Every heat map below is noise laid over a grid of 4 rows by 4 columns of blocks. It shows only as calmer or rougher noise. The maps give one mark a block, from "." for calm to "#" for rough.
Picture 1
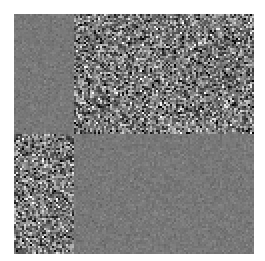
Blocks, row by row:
.###
.###
#...
#...
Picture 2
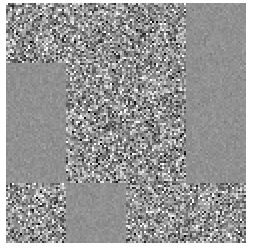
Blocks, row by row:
###.
.##.
.##.
#.##
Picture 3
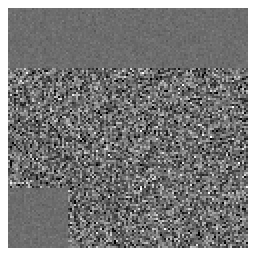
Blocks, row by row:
....
####
####
.###
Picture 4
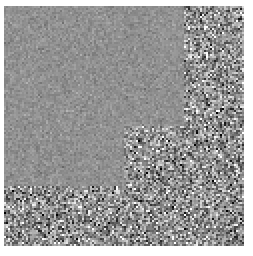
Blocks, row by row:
...#
...#
..##
####
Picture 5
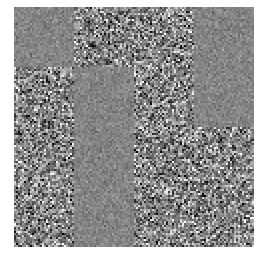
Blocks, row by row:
.##.
#.#.
#.##
#.##
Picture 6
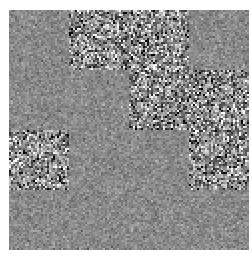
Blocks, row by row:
.##.
..##
#..#
....
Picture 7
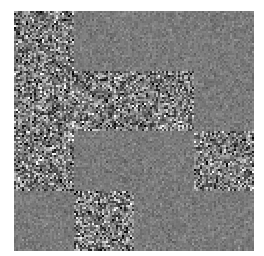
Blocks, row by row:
#...
###.
#..#
.#..
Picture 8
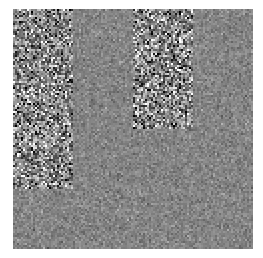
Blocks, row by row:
#.#.
#.#.
#...
....
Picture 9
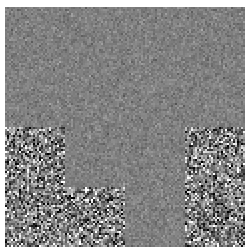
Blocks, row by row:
....
....
#..#
##.#
